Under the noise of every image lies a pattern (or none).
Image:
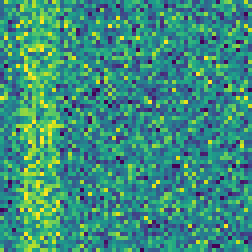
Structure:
one vertical stripe
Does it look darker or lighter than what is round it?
lighter
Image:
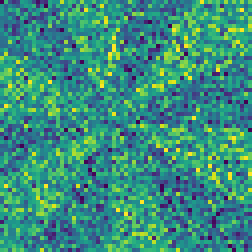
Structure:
spokes from one point
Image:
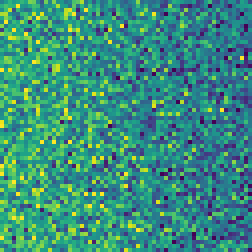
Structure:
a smooth slope
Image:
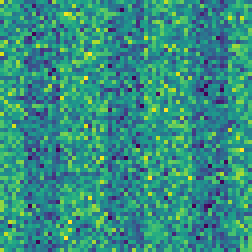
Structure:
vertical stripes
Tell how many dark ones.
3
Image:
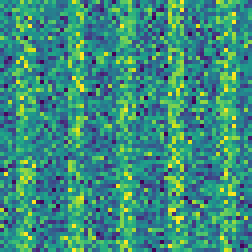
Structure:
vertical stripes
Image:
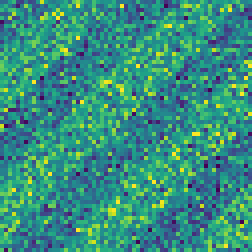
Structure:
diagonal stripes
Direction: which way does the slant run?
bottom left to top right
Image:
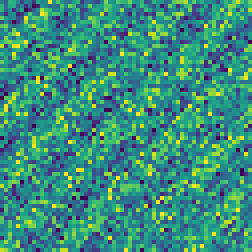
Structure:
diagonal stripes
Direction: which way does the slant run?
bottom left to top right
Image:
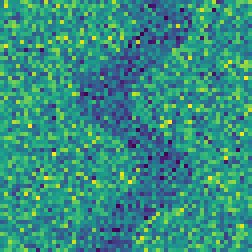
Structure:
a wavy band
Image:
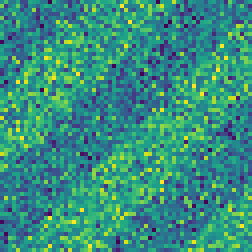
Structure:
diagonal stripes
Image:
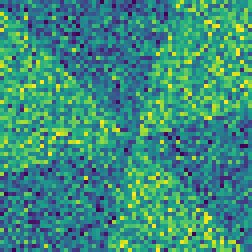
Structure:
spokes from one point
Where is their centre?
centre
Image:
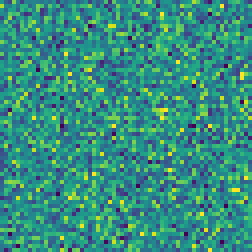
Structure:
only noise
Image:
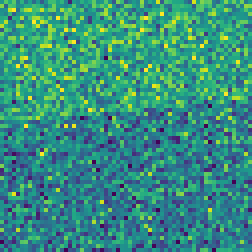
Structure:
a sharp edge
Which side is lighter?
top
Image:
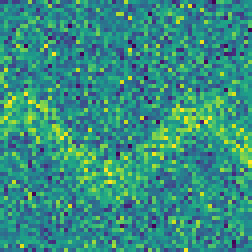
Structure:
a wavy band
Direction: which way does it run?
left to right
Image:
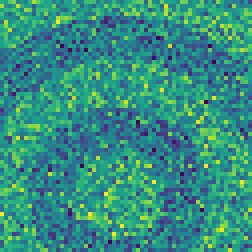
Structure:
rings round one point
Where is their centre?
bottom middle
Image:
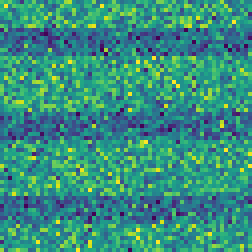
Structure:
horizontal stripes
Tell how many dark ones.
3
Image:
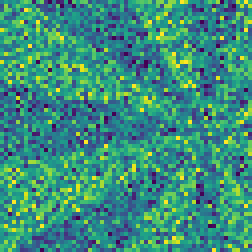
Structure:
spokes from one point
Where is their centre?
middle right
